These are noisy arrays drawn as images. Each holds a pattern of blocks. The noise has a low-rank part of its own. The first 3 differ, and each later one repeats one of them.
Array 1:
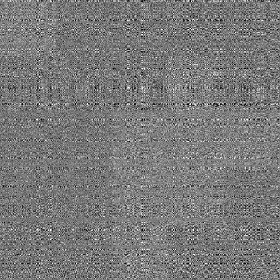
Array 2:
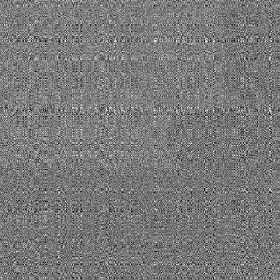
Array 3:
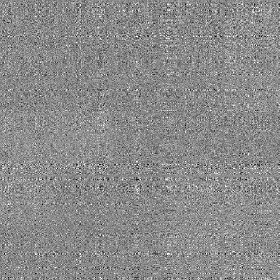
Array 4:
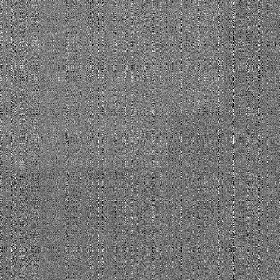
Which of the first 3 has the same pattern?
2
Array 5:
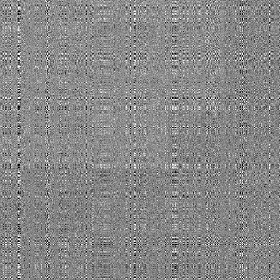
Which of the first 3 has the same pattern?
2
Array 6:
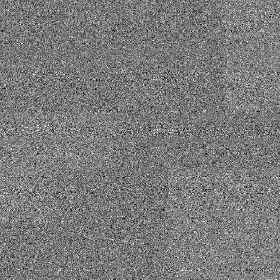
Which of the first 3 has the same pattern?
3
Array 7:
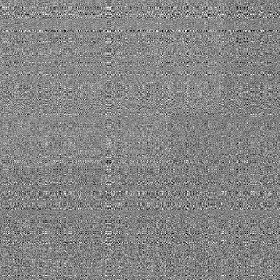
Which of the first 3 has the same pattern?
2
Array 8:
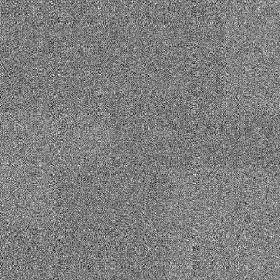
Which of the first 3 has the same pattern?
3
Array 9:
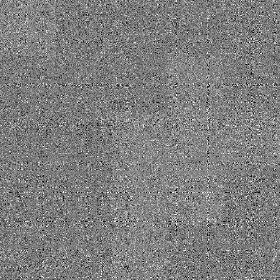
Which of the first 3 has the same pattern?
1
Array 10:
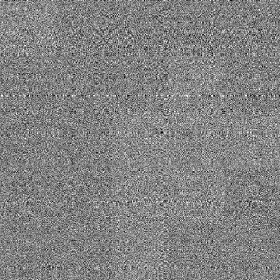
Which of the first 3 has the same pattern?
1
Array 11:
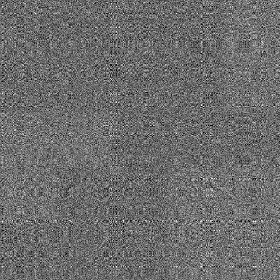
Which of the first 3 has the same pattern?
3
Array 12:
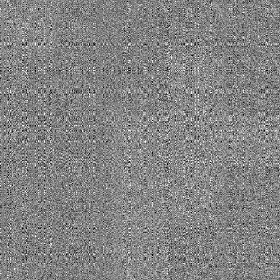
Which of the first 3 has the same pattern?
1
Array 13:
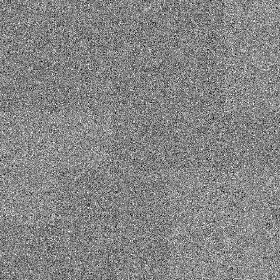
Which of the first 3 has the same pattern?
3
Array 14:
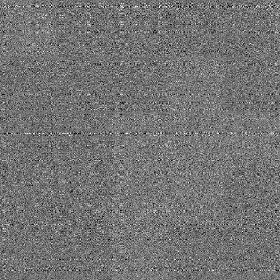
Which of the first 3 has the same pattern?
1
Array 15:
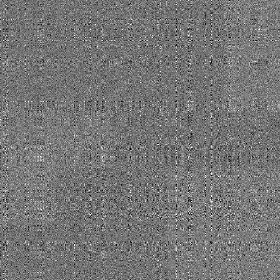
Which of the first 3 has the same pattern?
3
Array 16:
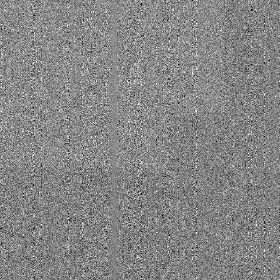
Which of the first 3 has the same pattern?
2
